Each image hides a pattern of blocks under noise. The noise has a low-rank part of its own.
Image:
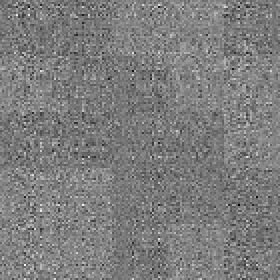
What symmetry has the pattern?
mirrored about the diagonal from the bottom left
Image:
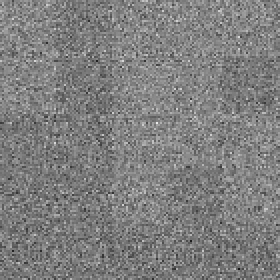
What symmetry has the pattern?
no symmetry
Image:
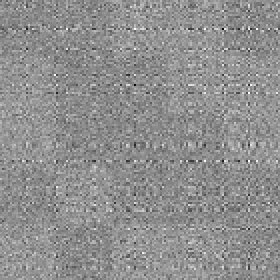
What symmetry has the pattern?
mirrored about the diagonal from the bottom left
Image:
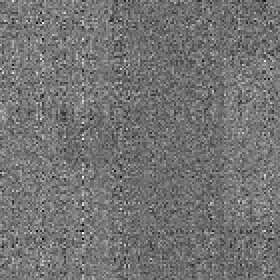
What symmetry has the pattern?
top and bottom mirror each other
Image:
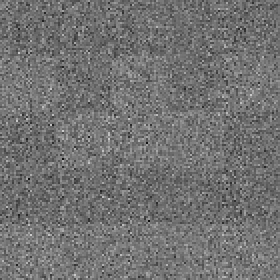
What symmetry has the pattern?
left and right mirror each other
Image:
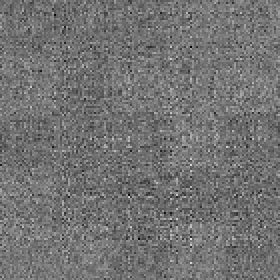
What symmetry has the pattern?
mirrored about the diagonal from the bottom left
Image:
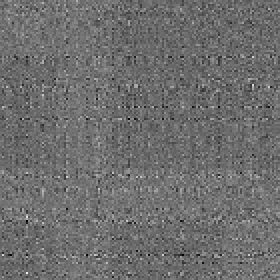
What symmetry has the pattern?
mirrored about the diagonal from the bottom left
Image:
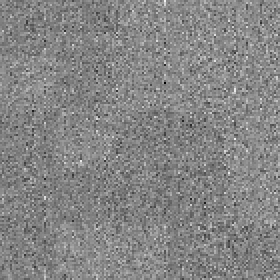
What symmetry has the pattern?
no symmetry
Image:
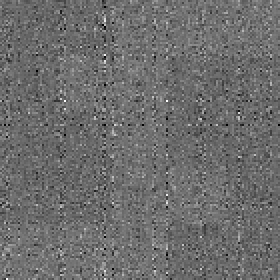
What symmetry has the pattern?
the same after a half turn
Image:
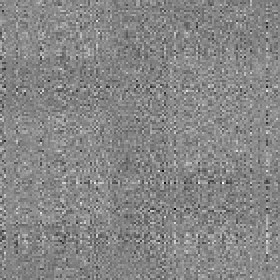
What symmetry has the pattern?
the same after a half turn
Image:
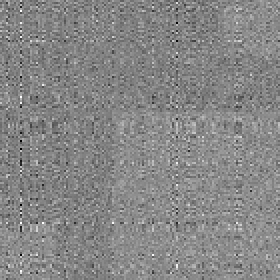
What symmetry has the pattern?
mirrored about the diagonal from the top left
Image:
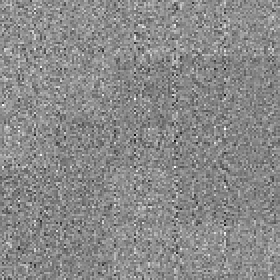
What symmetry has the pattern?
no symmetry
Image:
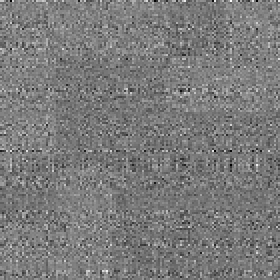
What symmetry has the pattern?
mirrored about the diagonal from the top left
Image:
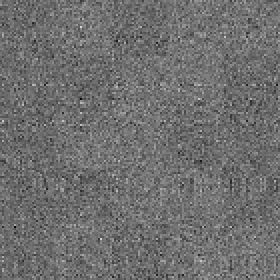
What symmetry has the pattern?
top and bottom mirror each other
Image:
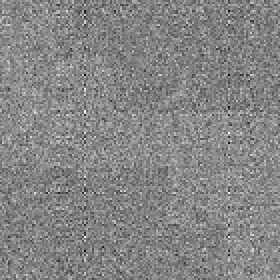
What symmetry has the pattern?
the same after a half turn
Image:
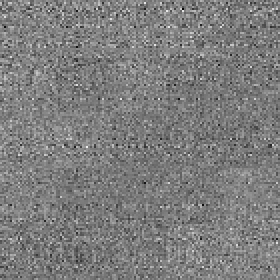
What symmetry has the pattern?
mirrored about the diagonal from the top left
